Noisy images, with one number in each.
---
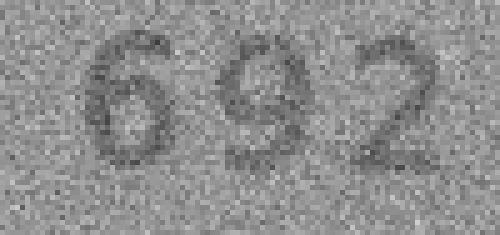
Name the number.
692
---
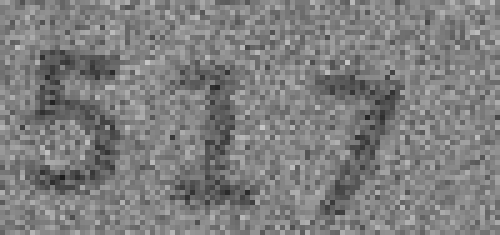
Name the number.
517
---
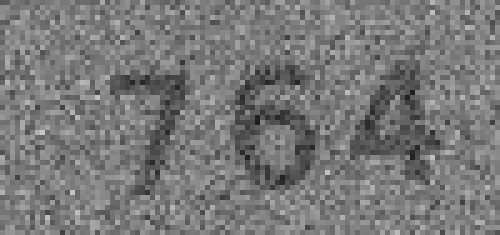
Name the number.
764
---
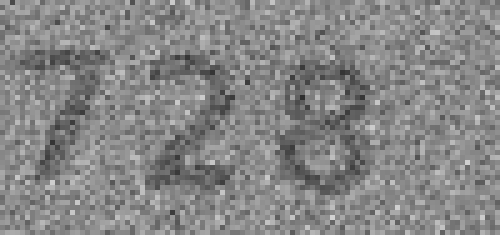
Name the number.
728
